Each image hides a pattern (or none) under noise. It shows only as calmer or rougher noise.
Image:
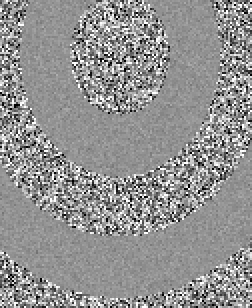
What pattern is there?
rings round one point
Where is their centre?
top middle
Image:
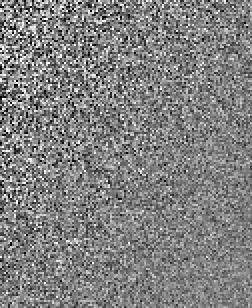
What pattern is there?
a smooth slope
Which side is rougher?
top left
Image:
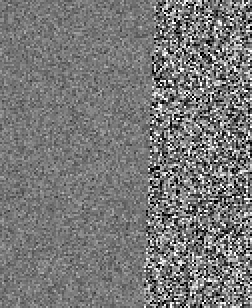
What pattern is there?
a sharp edge
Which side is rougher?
right
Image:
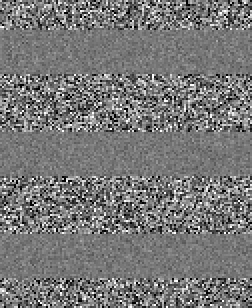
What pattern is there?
horizontal stripes
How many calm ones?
3
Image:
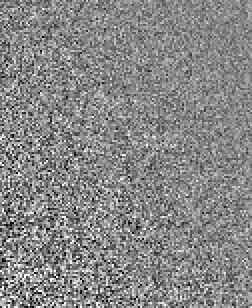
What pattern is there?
a smooth slope
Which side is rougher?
bottom left
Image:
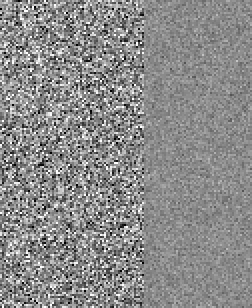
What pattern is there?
a sharp edge
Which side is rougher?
left
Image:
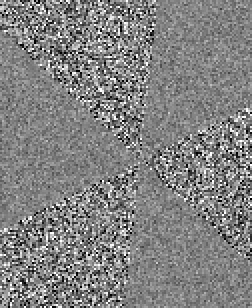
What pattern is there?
spokes from one point
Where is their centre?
centre
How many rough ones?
3
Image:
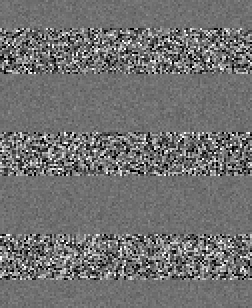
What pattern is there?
horizontal stripes
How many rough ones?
3
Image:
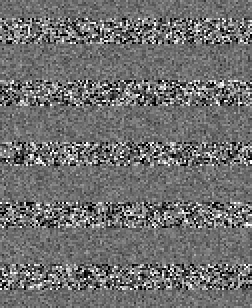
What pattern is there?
horizontal stripes
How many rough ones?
5
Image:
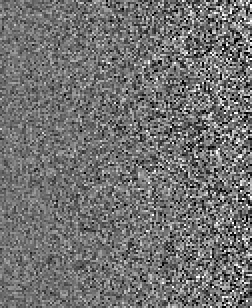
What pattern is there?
a smooth slope
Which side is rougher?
right
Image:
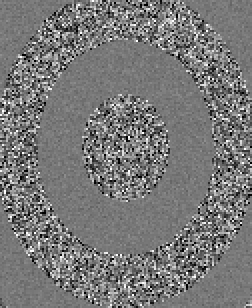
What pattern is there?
rings round one point
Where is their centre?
centre
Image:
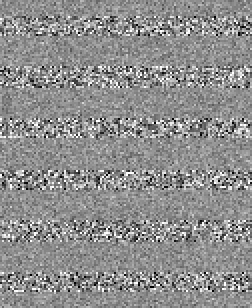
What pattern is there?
horizontal stripes
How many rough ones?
6
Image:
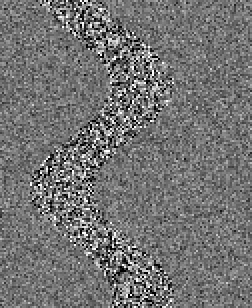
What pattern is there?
a wavy band
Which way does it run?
top to bottom
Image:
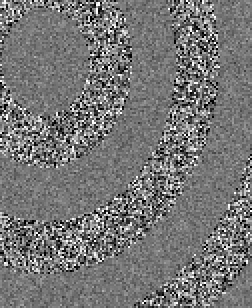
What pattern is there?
rings round one point
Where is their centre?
top left
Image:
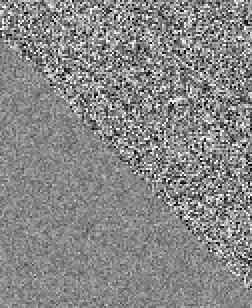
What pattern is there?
a sharp edge
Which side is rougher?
top right
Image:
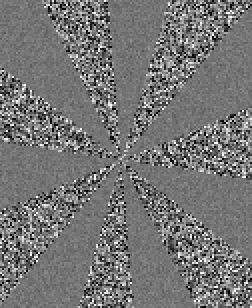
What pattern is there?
spokes from one point
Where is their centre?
centre
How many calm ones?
7
